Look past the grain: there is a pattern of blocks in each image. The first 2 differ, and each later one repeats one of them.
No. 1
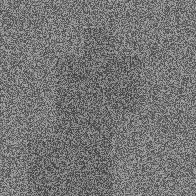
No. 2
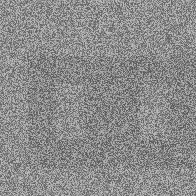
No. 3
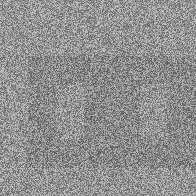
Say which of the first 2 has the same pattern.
2
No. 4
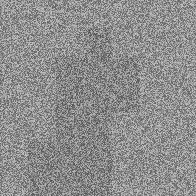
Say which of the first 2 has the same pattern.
1
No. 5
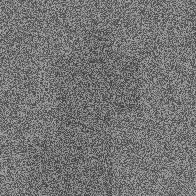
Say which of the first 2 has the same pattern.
1
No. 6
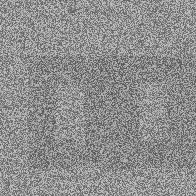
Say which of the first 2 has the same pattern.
2
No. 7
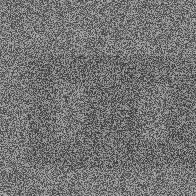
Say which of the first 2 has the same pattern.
2
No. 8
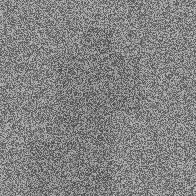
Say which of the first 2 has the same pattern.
1
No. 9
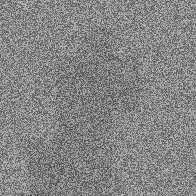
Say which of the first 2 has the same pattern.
1
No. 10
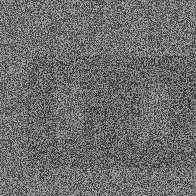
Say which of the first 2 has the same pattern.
2
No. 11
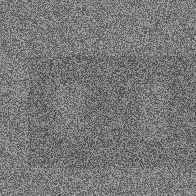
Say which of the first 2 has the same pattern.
2
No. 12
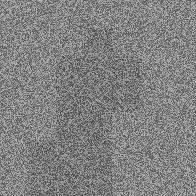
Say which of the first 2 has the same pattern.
1
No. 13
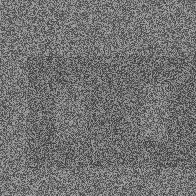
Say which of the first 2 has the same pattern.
2
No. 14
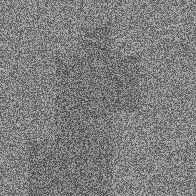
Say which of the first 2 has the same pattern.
1
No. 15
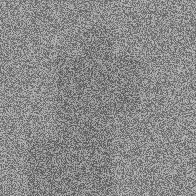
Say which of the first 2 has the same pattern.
1
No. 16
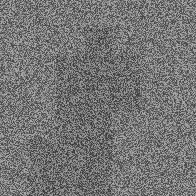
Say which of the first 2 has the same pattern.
1
